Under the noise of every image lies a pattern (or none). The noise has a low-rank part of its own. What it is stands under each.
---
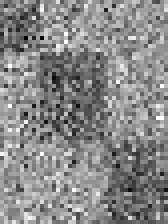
blocks along the diagonal
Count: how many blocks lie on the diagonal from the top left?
3
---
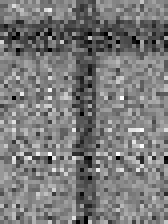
bands of rows crossing bands of columns
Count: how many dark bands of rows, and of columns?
1 and 1
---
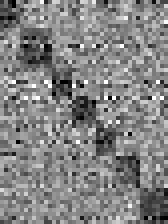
blocks along the diagonal
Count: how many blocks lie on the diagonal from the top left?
7
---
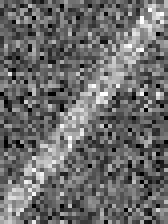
a diagonal band
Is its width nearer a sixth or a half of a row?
a sixth
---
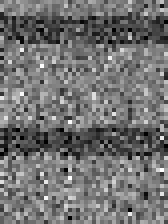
bands of rows
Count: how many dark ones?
2
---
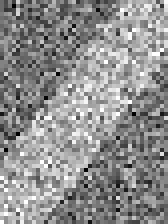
a diagonal band
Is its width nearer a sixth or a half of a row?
a half
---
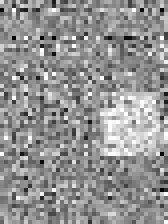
one block
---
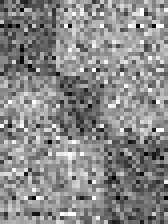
blocks along the diagonal
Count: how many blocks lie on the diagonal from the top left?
3
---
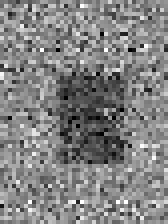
one block
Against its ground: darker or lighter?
darker
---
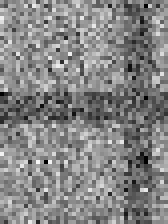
bands of rows crossing bands of columns
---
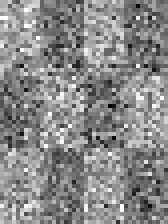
a checkerboard
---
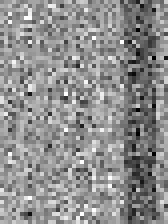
one band of columns
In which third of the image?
right
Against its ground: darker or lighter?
darker
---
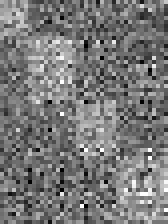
blocks along the diagonal
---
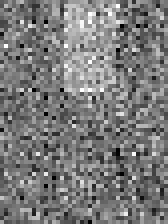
one block
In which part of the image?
top middle
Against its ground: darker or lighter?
lighter
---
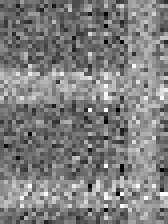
bands of rows crossing bands of columns
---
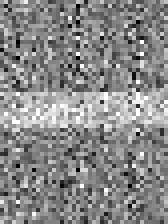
one band of rows
